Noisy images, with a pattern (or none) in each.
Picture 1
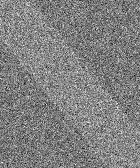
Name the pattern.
a diagonal band
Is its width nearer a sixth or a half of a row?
a half
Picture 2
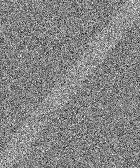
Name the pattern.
a diagonal band
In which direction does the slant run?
bottom left to top right
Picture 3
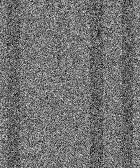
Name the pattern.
bands of columns
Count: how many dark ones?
3
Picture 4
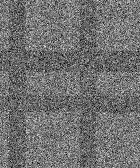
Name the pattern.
bands of rows crossing bands of columns
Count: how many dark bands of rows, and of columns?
2 and 2
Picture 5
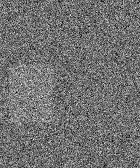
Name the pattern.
one block
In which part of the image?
middle left
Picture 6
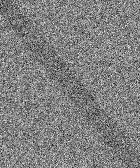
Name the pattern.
a diagonal band
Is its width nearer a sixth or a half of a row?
a sixth
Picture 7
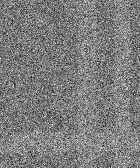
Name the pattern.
bands of rows crossing bands of columns
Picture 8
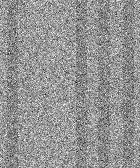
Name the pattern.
bands of columns
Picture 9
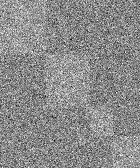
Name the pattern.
blocks along the diagonal
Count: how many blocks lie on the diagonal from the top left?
4
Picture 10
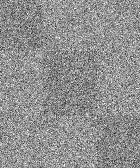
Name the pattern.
blocks along the diagonal
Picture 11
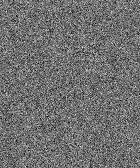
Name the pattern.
only noise
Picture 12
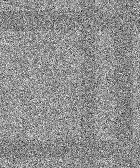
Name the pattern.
bands of rows crossing bands of columns
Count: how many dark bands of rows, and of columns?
2 and 2
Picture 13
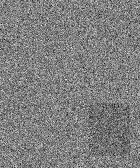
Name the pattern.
one block
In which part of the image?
bottom right
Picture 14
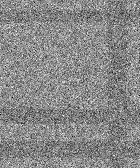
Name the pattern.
bands of rows crossing bands of columns
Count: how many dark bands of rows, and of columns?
3 and 1
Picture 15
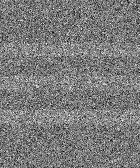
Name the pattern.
bands of rows
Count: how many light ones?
3
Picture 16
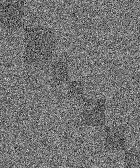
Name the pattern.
blocks along the diagonal
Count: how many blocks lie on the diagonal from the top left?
7
